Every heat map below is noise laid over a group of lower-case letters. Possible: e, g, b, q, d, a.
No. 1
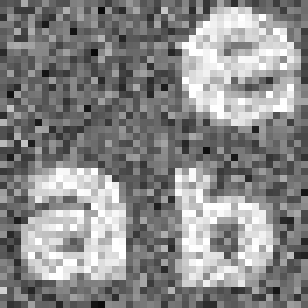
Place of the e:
top right
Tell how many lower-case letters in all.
3
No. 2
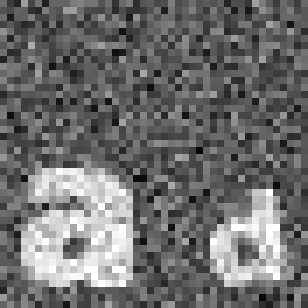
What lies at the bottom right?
d
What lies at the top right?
nothing
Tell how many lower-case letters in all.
2
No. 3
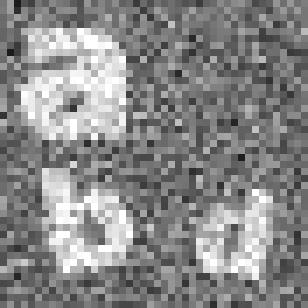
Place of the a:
top left
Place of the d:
bottom right
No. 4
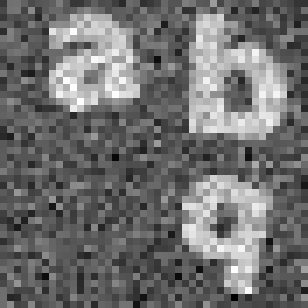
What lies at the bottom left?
nothing
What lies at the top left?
a
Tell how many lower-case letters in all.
3
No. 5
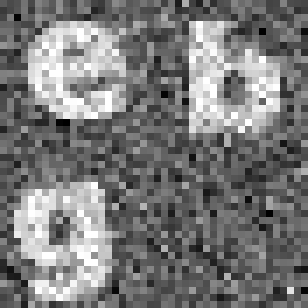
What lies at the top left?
e
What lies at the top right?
b
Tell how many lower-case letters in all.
3
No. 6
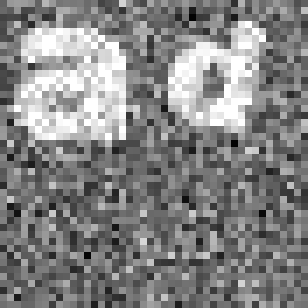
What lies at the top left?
a
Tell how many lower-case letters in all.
2
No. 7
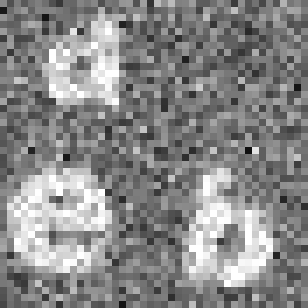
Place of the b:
bottom right
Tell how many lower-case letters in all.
3
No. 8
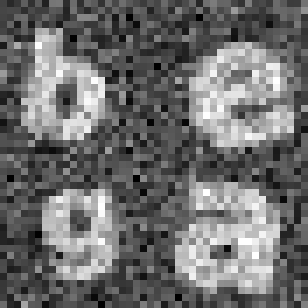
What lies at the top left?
b
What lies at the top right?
e
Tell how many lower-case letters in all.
4
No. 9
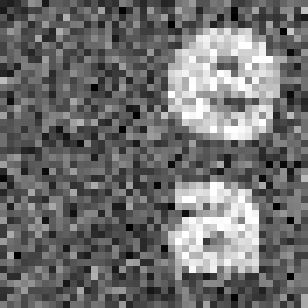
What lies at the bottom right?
a
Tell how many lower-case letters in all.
2
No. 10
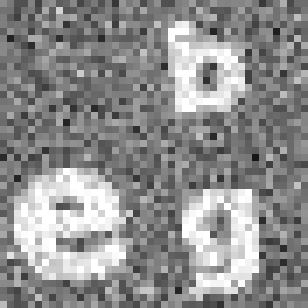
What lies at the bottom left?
e
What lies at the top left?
nothing
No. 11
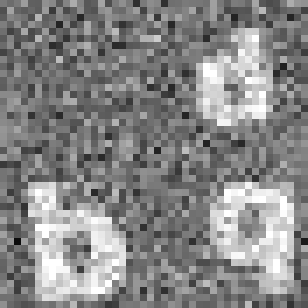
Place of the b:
bottom left
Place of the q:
bottom right
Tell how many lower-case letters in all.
3
